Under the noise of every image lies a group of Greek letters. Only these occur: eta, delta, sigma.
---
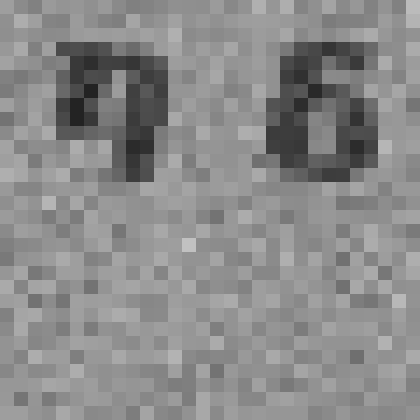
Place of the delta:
top right
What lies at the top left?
eta
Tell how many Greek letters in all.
2
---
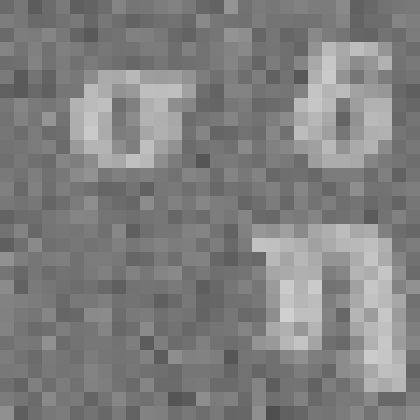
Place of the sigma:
top left
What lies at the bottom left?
nothing
